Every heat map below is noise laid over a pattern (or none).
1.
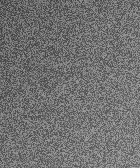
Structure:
a smooth slope
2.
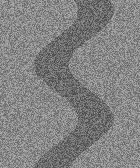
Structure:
a wavy band
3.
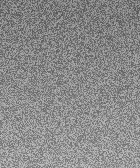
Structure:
a smooth slope
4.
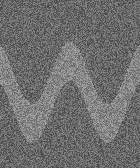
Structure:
a wavy band
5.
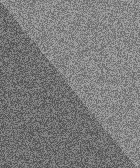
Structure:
a sharp edge
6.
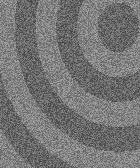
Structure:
rings round one point
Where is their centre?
top right
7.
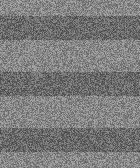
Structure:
horizontal stripes
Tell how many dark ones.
3
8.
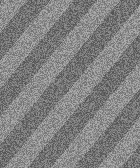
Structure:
diagonal stripes
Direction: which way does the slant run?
bottom left to top right
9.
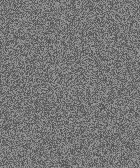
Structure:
only noise
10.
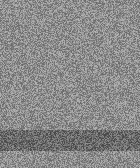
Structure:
one horizontal stripe
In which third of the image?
bottom
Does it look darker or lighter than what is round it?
darker
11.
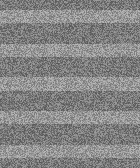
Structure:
horizontal stripes
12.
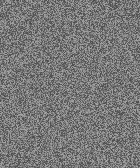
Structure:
only noise
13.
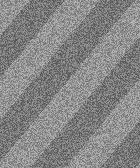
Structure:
diagonal stripes
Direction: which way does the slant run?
bottom left to top right
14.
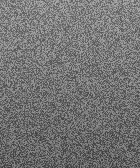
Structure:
a smooth slope
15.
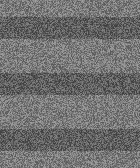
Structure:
horizontal stripes
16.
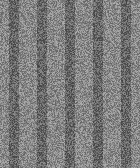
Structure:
vertical stripes
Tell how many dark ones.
5
